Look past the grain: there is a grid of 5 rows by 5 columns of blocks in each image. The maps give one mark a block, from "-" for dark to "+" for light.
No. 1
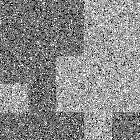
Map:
---++
---++
--+++
+-+++
---+-
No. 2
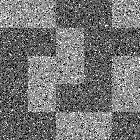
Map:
++--+
--+--
-++-+
-+--+
--++-
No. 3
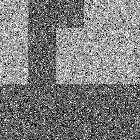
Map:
+--++
+-+++
+-+++
-----
-----
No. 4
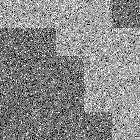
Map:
++++-
--+++
---++
---++
----+
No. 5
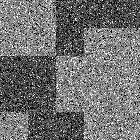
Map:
++---
++-++
--+++
--+++
+--++
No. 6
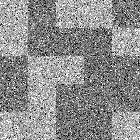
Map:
+-++-
+---+
-++--
-+---
++--+
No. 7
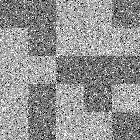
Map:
--++-
+-+++
++---
+-+-+
+-++-
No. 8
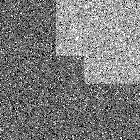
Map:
--+++
--+++
---++
-----
-----
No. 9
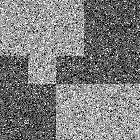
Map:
+++--
+++--
-+---
--+++
--+++
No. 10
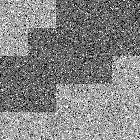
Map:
++---
+----
----+
--+++
+++++
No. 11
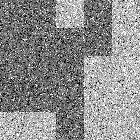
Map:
--+-+
----+
---++
---++
++-++
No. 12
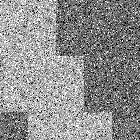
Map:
++---
++---
+++--
+++--
-+++-
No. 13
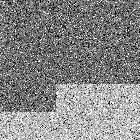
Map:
-----
-----
-----
--+++
+++++
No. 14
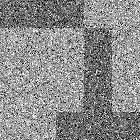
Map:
---++
+++-+
+++-+
+++-+
++---
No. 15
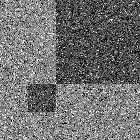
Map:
++---
++---
++---
+-+++
+++++
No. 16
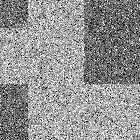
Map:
-++--
+++--
+++--
-++++
-++++
